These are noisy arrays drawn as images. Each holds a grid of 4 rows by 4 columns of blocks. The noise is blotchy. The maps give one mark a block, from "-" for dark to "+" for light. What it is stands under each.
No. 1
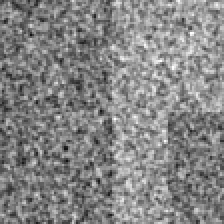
--++
--++
--+-
--+-
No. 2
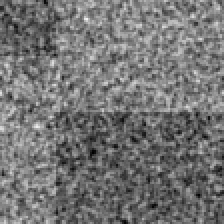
-+++
++++
+---
+---
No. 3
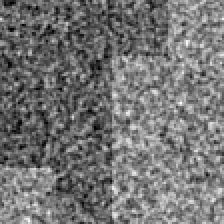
---+
--++
--++
+-++
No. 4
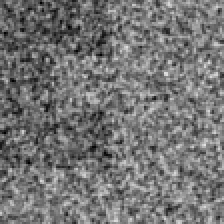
--++
-+++
--++
++++
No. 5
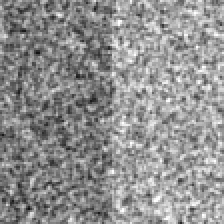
--++
--++
--++
--++
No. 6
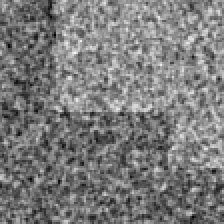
-+++
-+++
---+
----
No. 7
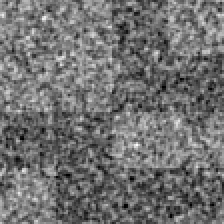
++-+
++--
--++
+---
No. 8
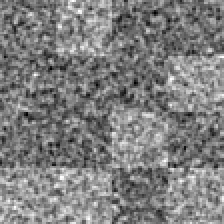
-+--
---+
--+-
++-+
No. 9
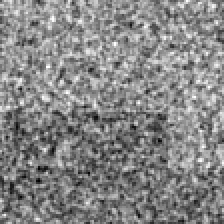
++++
++++
---+
----
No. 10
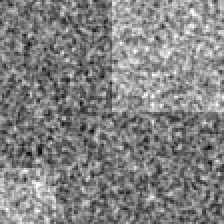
--++
--++
----
+---
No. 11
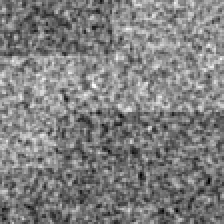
--++
++++
+---
----
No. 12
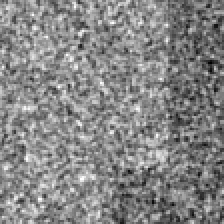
+++-
+++-
+++-
++--
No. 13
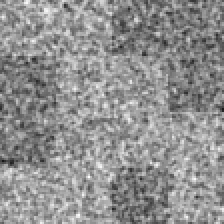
++--
-++-
-+++
++-+
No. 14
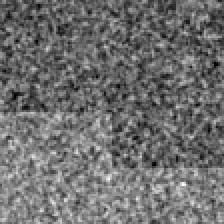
----
----
++--
++++
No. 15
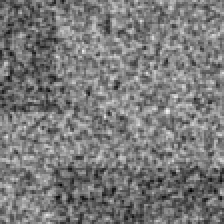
-+++
-+++
++++
+---
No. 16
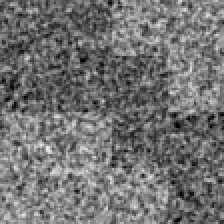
--++
---+
++--
+++-
